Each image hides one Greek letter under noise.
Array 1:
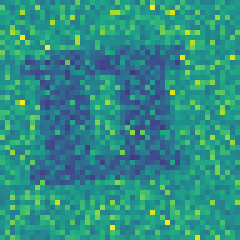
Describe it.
dark pi
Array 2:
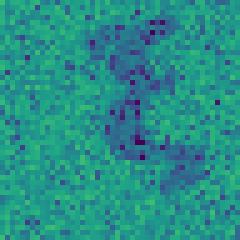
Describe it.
dark xi
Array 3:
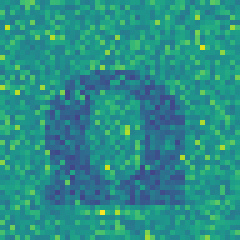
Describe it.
dark omega
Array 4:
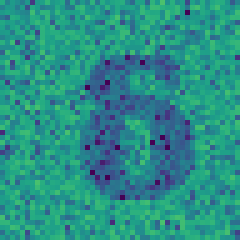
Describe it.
dark delta
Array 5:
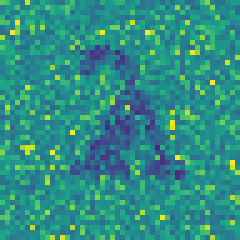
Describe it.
dark lambda
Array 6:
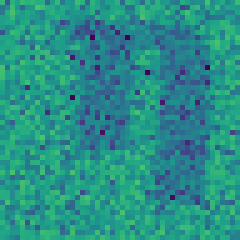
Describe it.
dark eta
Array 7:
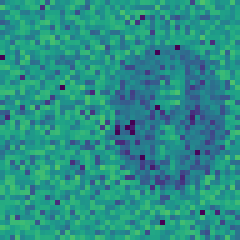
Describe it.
dark theta
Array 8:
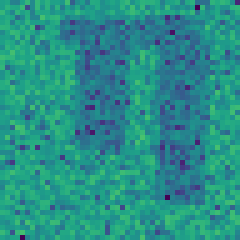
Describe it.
dark eta
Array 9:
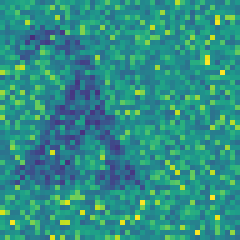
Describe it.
dark lambda
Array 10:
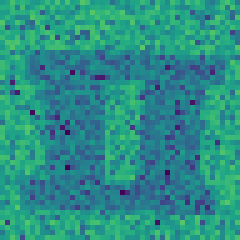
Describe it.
dark pi
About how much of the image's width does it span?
nearly all
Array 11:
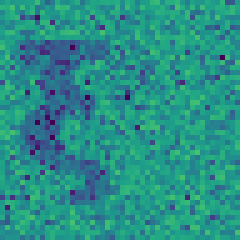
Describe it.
dark xi
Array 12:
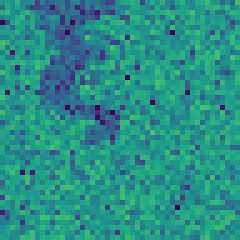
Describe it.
dark xi
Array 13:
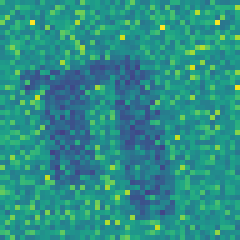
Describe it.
dark eta
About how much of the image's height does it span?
two thirds
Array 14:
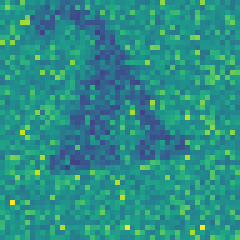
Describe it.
dark lambda
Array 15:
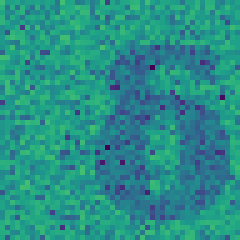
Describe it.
dark delta
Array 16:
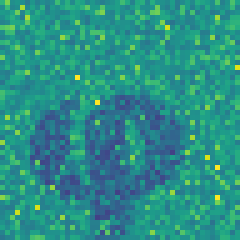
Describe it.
dark phi
